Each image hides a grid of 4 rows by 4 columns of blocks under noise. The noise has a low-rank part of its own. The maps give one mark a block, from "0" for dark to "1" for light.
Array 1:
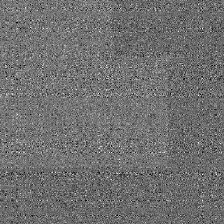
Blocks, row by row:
1 1 0 0
1 1 1 0
1 1 1 0
0 0 0 0
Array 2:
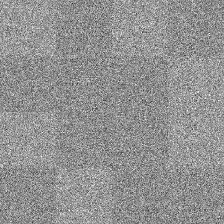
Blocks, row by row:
1 0 1 0
0 0 0 1
1 0 0 1
0 1 0 0
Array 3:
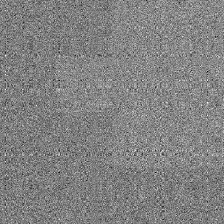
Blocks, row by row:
0 0 1 1
0 1 1 1
0 0 1 1
0 0 0 0
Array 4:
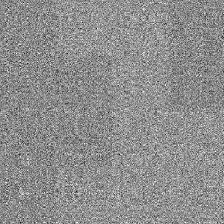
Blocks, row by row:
0 1 1 0
0 0 1 0
0 0 1 1
0 1 1 1
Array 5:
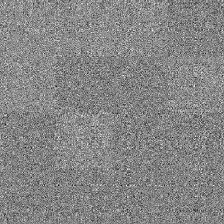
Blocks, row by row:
1 1 1 0
1 0 0 1
0 1 0 0
0 0 0 0
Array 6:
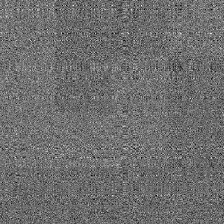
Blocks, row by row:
1 0 0 1
1 0 1 0
1 1 1 0
0 0 0 0
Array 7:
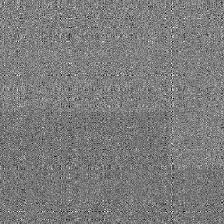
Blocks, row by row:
1 1 1 1
1 1 1 1
0 0 0 1
0 0 0 0
